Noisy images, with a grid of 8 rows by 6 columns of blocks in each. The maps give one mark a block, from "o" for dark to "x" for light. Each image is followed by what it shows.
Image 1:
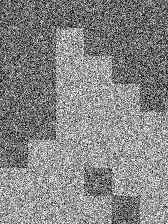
oooooo
ooxooo
ooxxoo
ooxxxo
ooxxxx
oxxxxx
xxxoxx
xxxxox
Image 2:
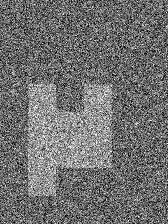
oooooo
oooooo
oooooo
oxoxoo
oxxxoo
oxxxoo
oxoooo
oooooo
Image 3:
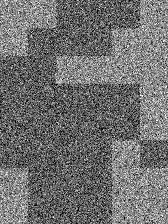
xxooox
xoooxx
ooxxxx
ooooox
ooooox
ooooxo
xoooxx
xoooxx
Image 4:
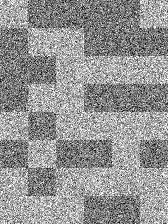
xoooox
oxxooo
ooxxxx
oxxooo
xoxxxx
oxooxo
xoxxxx
xxxoox
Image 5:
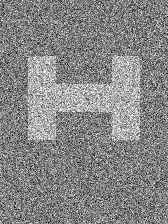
oooooo
oooooo
oxooxo
oxxxxo
oxooxo
oooooo
oooooo
oooooo
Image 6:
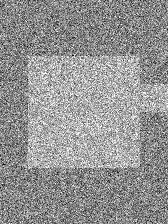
oooooo
oooooo
oxxxxo
oxxxxx
oxxxxo
oxxxxo
oooooo
oooooo
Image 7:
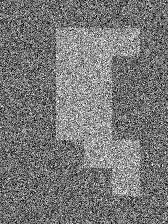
oooooo
ooxxxo
ooxxoo
ooxxoo
ooxxoo
oooxxo
ooooxo
oooooo
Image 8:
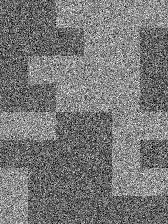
ooxxxx
oooxxo
oxxxxo
ooxxxo
xxooxx
ooooxo
xoooxx
xooooo
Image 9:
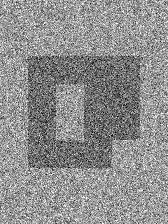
xxxxxx
xxxxxx
xoooox
xoxoox
xoxoox
xoooxx
xxxxxx
xxxxxx
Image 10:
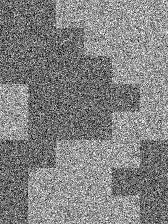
ooxxxx
oooxxx
ooooxx
xoooox
xoooxx
ooxxxo
oxxxoo
oxxxxo
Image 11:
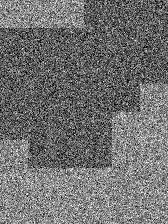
xxxooo
oooooo
oooooo
ooooox
ooooxx
xoooxx
xxxxxx
xxxxxx
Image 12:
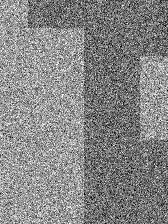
xooooo
xxxooo
xxxoox
xxxoox
xxxoox
xxxooo
xxxooo
xxxooo
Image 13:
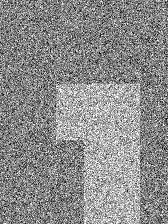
oooooo
oooooo
oooooo
ooxxxo
ooxxxo
oooxxo
oooxxo
oooxxo
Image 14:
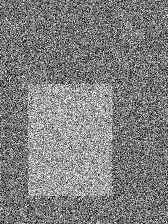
oooooo
oooooo
oooooo
oxxxoo
oxxxoo
oxxxoo
oxxxoo
oooooo
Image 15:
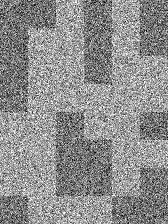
ooxoxo
oxxoxo
oxxoxx
oxxxxx
xxoxxo
xxooxx
xxooxo
oxxxoo
